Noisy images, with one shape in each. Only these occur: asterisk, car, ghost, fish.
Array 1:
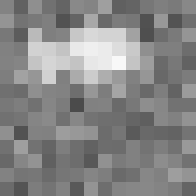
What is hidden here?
light fish
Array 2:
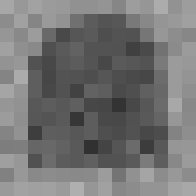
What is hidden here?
dark ghost
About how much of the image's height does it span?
nearly all
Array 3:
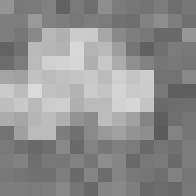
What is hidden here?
light car
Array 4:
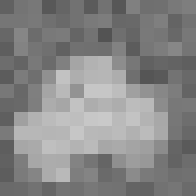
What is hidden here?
light car
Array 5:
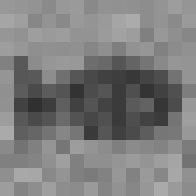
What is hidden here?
dark fish
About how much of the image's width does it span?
nearly all
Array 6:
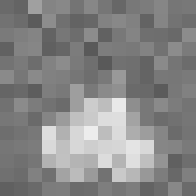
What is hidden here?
light car
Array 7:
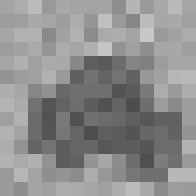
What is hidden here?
dark car
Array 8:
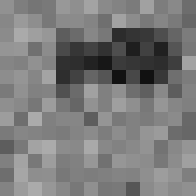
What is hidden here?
dark fish
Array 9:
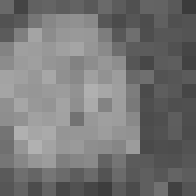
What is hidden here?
light ghost
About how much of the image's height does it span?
nearly all
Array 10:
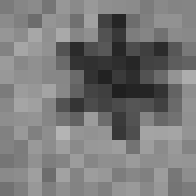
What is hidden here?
dark asterisk
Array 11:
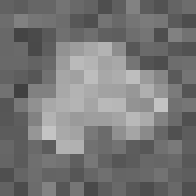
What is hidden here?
light car
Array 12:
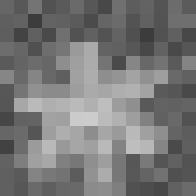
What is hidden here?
light asterisk
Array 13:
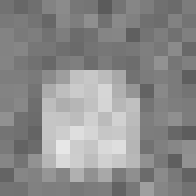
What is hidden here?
light ghost
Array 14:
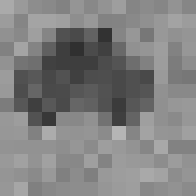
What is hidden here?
dark car
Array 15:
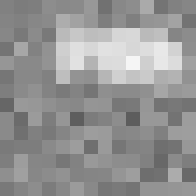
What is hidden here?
light fish
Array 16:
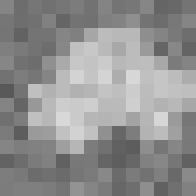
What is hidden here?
light car
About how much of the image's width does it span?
nearly all
